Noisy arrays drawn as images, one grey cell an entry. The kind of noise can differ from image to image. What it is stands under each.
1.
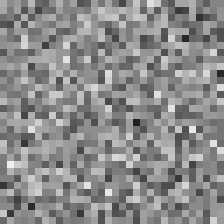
independent entries
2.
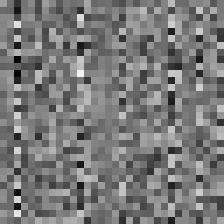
columns of uneven size
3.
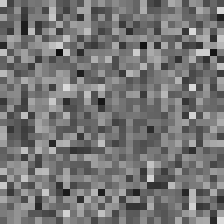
low rank plus noise
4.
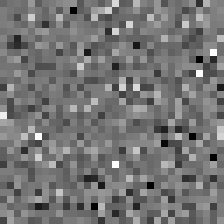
heavy tails
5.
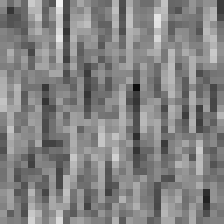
streaked along the columns
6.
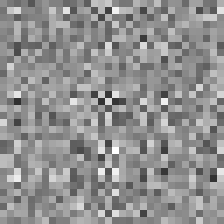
low rank plus noise
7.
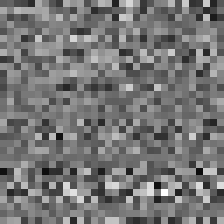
rows of uneven size
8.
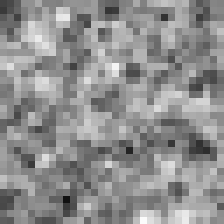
blotchy
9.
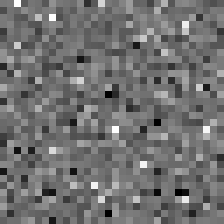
heavy tails
